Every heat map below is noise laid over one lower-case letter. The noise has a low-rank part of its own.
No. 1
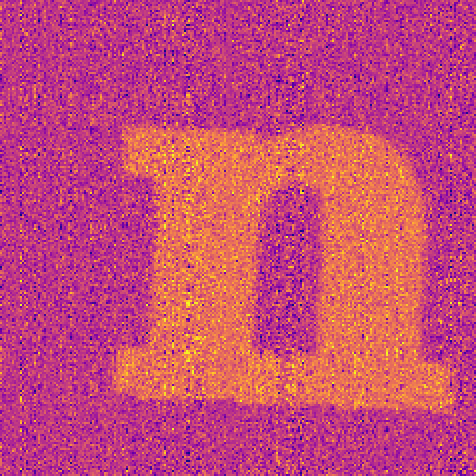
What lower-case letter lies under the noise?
n
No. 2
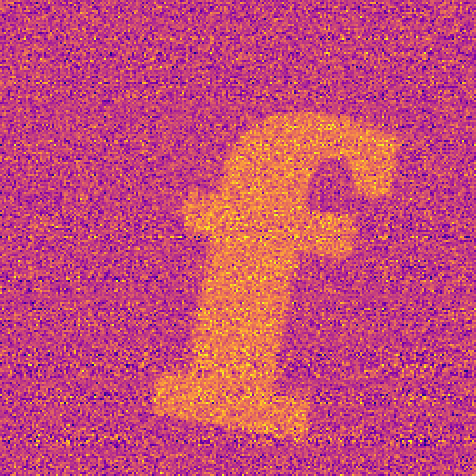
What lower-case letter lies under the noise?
f
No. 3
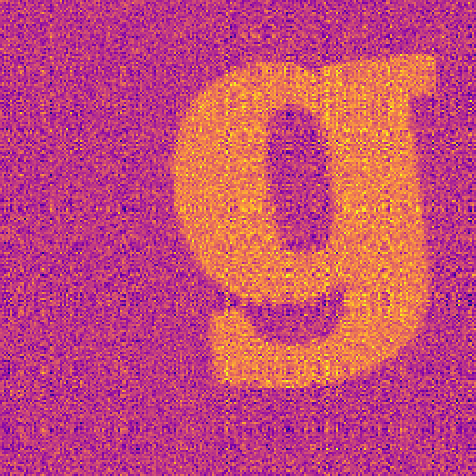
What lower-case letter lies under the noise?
g
